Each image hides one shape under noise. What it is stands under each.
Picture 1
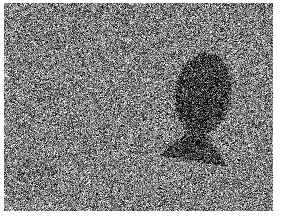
fish
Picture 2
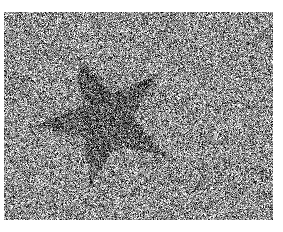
star
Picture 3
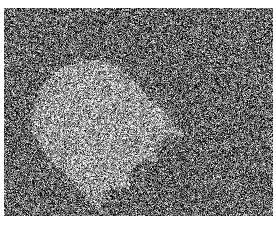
ghost
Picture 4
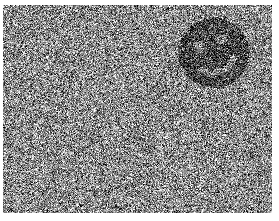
smiling face
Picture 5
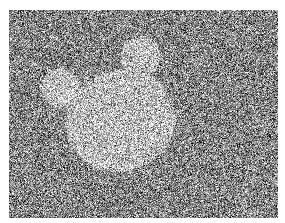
bear's head
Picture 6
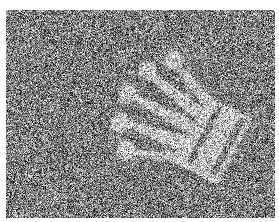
chess queen
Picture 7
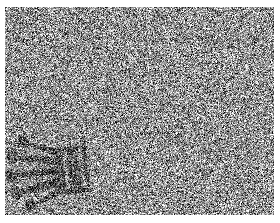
chess queen
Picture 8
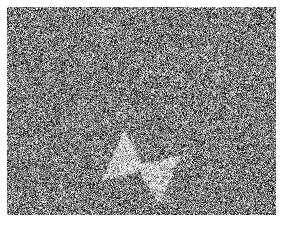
bow tie
